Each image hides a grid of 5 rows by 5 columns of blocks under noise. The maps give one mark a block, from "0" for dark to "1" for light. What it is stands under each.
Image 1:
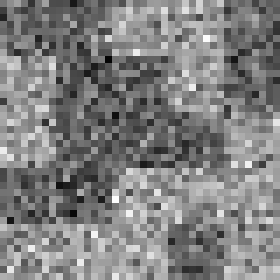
0 0 1 1 0
1 0 0 1 0
1 0 0 0 1
0 0 1 1 1
1 1 1 0 1
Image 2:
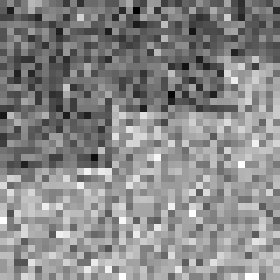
0 0 0 0 0
0 0 0 0 1
0 0 1 1 1
1 1 1 1 1
1 1 1 1 1
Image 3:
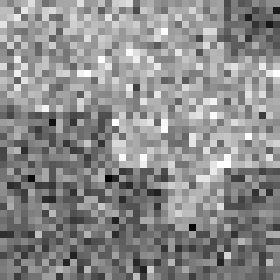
1 1 1 1 0
1 1 1 1 1
0 0 1 1 1
0 0 0 1 0
0 0 0 0 0
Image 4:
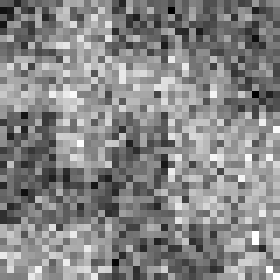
0 1 0 0 0
1 1 1 1 0
0 1 0 1 1
0 0 0 1 1
1 1 0 0 1
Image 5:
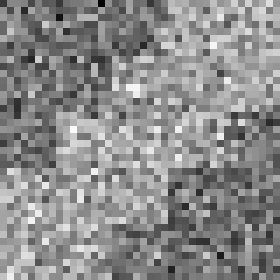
0 0 0 1 1
0 0 1 1 1
0 1 1 1 0
1 1 1 0 0
1 1 0 0 0
